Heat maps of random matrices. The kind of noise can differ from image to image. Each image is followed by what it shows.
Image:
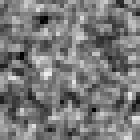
blotchy
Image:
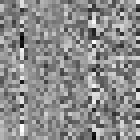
columns of uneven size
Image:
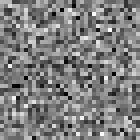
independent entries
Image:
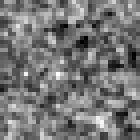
blotchy
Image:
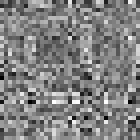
low rank plus noise
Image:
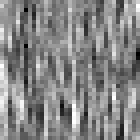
streaked along the columns
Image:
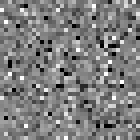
heavy tails
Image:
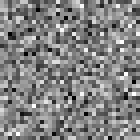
independent entries
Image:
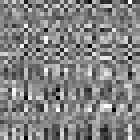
low rank plus noise
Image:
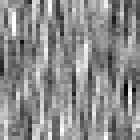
streaked along the columns
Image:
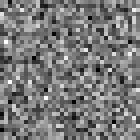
independent entries
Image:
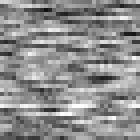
streaked along the rows
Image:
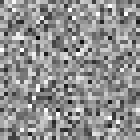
independent entries
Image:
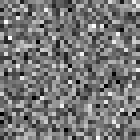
independent entries
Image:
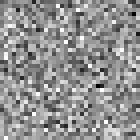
independent entries
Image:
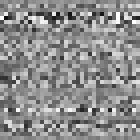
rows of uneven size
